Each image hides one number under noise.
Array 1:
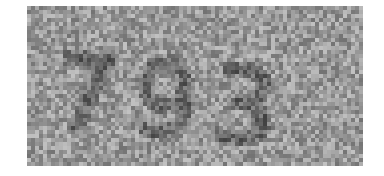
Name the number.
793
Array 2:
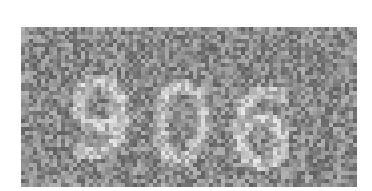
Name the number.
906
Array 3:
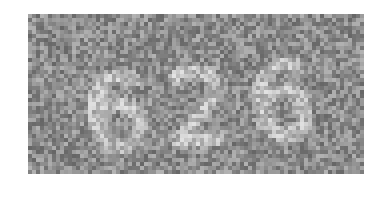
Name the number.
626
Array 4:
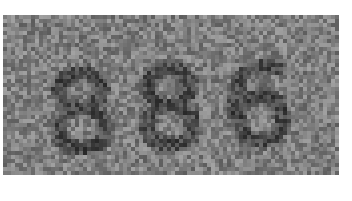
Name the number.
886
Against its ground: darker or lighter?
darker
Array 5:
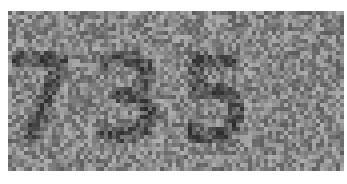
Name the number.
735
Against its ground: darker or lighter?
darker
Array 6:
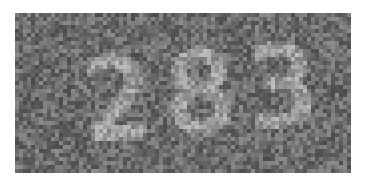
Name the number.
283
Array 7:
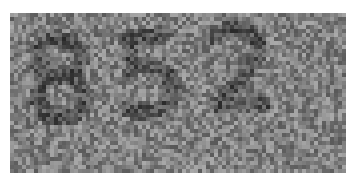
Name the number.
852
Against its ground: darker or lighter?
darker
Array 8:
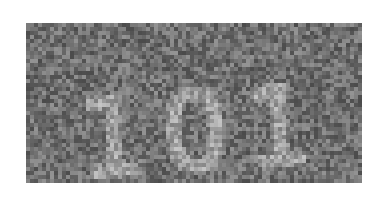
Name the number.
101
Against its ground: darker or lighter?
lighter
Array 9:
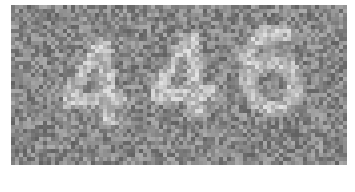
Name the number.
446
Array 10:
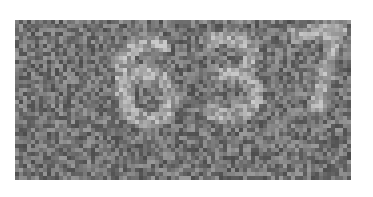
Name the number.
637
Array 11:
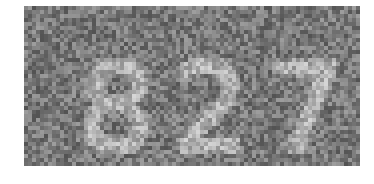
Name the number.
827
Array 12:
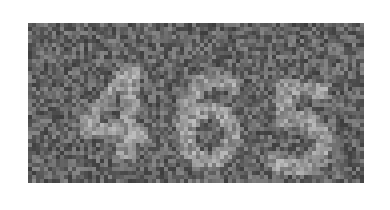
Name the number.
465
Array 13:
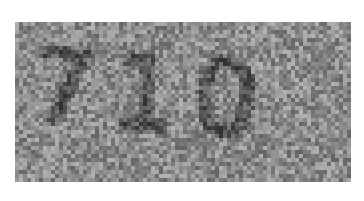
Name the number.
710
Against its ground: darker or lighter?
darker
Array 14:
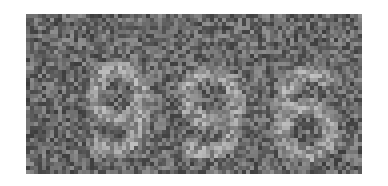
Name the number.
996
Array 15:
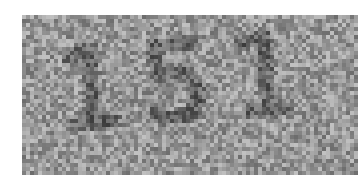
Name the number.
151
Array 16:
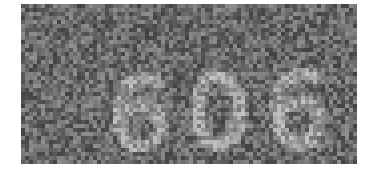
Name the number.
606
